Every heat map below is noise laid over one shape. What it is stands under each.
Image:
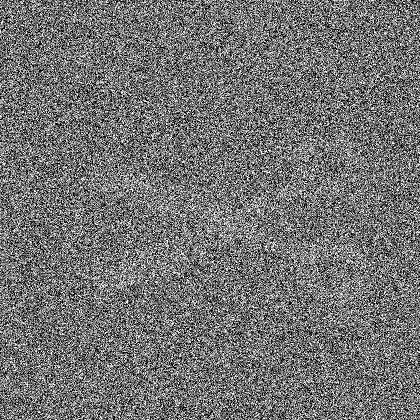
pair of scissors
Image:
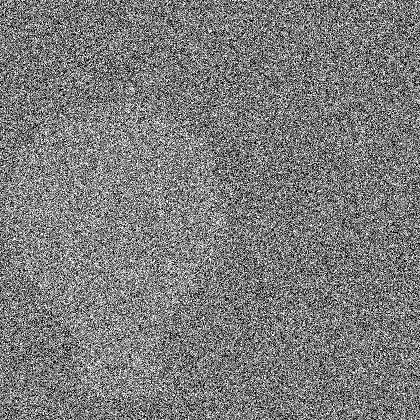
light bulb
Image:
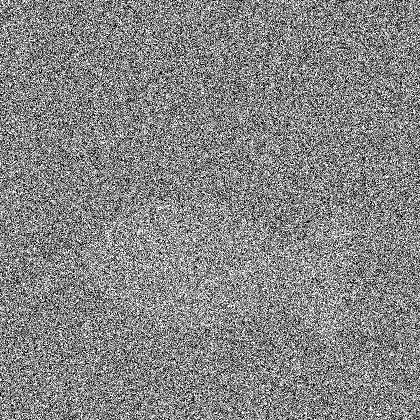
fish
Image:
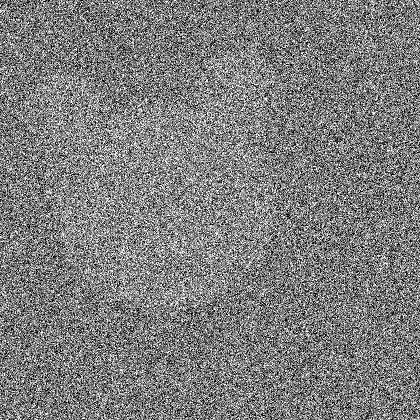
bear's head
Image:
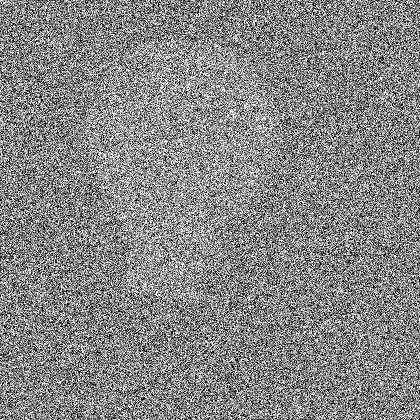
light bulb
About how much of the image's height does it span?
two thirds
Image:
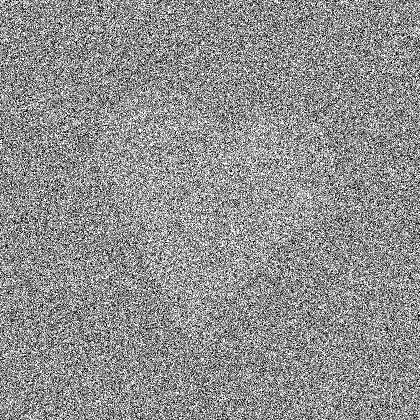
heart
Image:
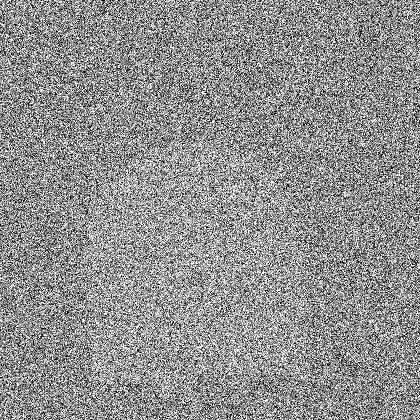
ghost
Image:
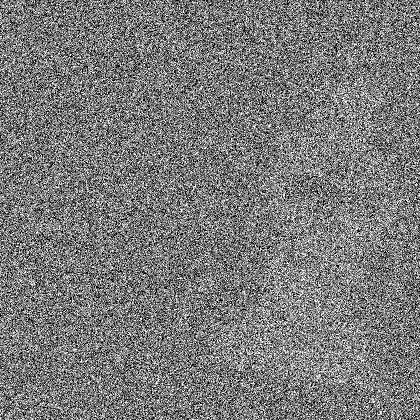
chess bishop
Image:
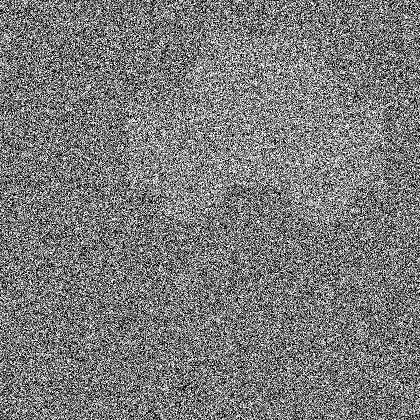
car
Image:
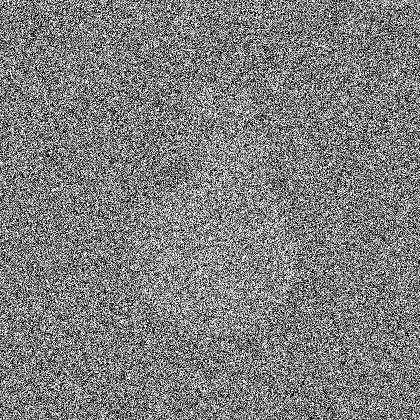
pear
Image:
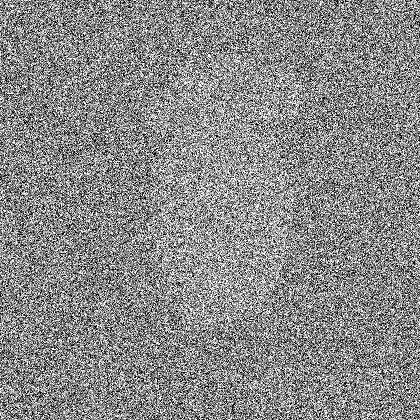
footprint
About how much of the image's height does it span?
two thirds
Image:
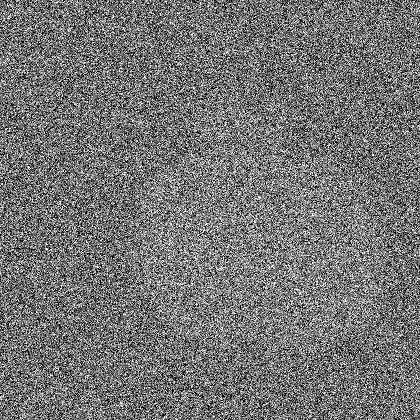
apple
